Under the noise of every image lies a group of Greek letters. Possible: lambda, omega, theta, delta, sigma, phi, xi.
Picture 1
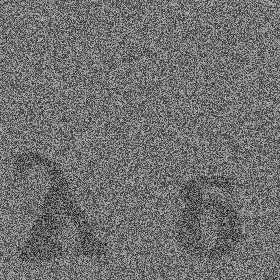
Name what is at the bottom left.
lambda
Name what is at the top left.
nothing
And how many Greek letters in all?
2
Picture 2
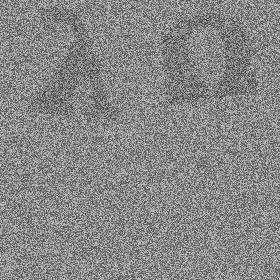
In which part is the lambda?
top left
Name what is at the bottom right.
nothing
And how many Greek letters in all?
2
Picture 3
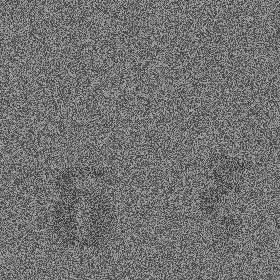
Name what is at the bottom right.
xi
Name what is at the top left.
nothing
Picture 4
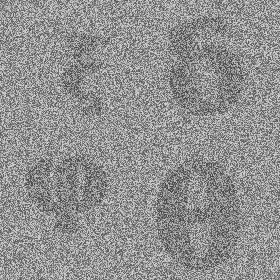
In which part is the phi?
bottom left
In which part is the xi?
top left
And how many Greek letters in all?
4
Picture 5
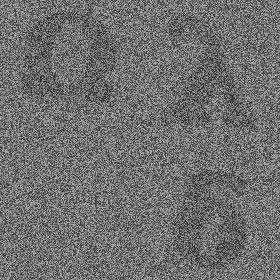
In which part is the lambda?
top right
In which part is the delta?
bottom right
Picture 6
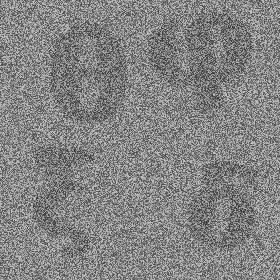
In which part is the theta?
top left
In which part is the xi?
bottom left
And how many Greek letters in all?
4
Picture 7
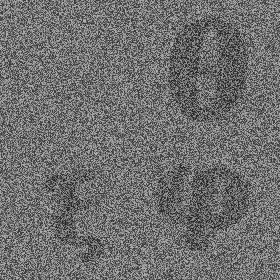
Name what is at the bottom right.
phi
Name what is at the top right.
theta
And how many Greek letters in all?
3
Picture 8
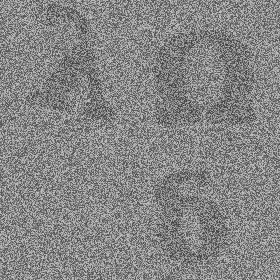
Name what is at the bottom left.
nothing
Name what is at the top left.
lambda
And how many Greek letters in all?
3
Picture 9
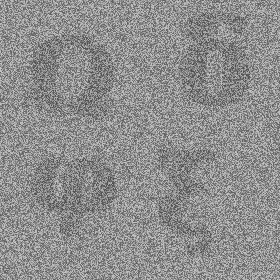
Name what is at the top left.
omega
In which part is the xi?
bottom right
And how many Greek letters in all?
4
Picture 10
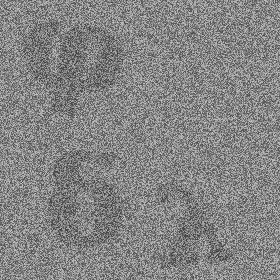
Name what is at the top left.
phi
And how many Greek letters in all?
3
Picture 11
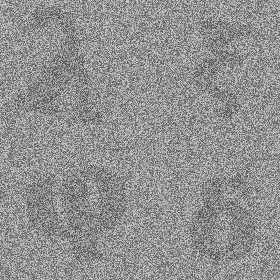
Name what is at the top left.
lambda
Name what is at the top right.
xi
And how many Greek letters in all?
4
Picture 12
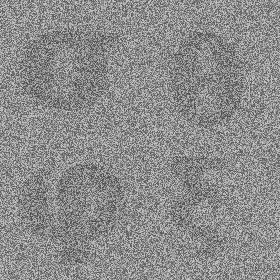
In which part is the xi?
bottom right
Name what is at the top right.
theta
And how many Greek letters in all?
4
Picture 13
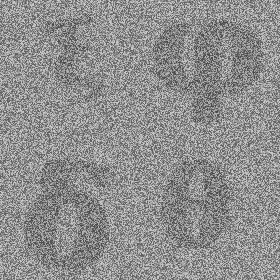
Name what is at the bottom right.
theta
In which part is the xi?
top left
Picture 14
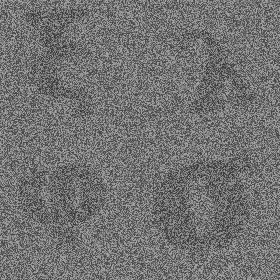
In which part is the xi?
top left
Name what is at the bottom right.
sigma
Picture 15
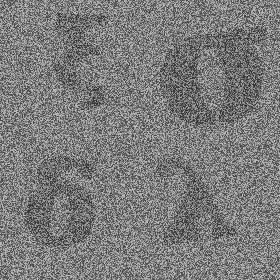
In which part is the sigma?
top right
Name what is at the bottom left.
delta
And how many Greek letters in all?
4
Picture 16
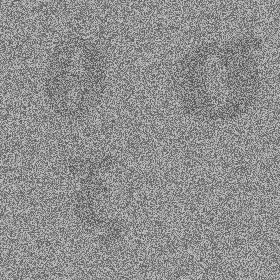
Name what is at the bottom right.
nothing
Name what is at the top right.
sigma
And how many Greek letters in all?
3
